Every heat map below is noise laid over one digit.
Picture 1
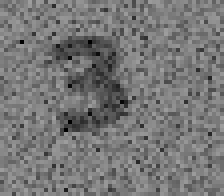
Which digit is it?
3
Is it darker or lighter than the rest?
darker
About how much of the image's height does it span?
half
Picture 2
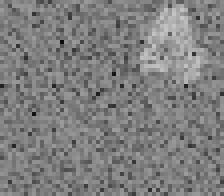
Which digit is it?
4
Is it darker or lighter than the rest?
lighter
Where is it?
top right
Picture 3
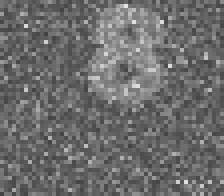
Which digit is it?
8
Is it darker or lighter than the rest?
lighter
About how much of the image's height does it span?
half
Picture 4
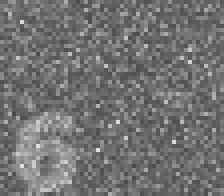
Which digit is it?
6
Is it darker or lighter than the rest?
lighter
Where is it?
bottom left
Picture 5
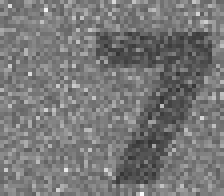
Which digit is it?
7
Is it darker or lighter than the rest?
darker
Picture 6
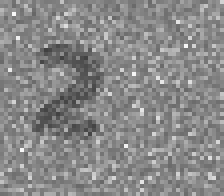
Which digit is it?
2
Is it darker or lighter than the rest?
darker
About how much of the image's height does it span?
half
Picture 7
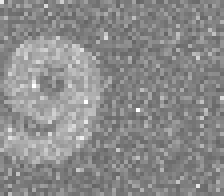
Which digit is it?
9
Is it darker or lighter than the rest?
lighter
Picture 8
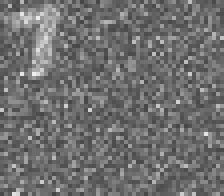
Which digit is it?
7
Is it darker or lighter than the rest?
lighter
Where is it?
top left
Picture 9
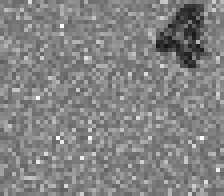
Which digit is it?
4
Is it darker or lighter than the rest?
darker
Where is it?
top right
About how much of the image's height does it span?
a third
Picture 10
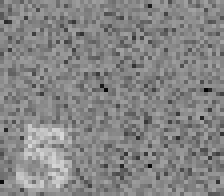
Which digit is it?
5
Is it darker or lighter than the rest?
lighter
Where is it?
bottom left
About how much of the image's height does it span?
a third
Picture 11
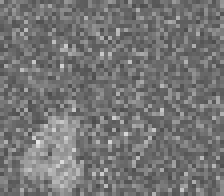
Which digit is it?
4
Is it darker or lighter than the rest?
lighter
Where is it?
bottom left
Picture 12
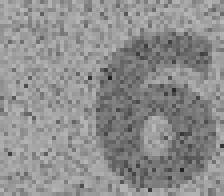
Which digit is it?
6
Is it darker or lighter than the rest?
darker
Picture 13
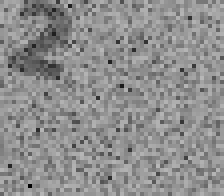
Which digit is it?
2
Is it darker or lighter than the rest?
darker
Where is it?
top left
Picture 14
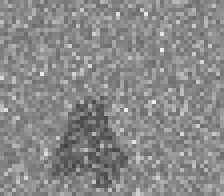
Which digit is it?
4
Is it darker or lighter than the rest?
darker
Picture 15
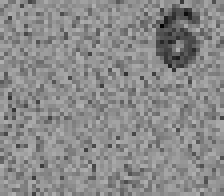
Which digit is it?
6
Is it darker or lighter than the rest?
darker
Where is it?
top right
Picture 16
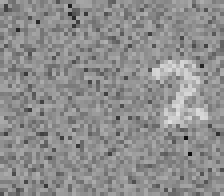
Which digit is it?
2
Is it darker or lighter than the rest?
lighter
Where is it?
middle right
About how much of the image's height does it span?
a third
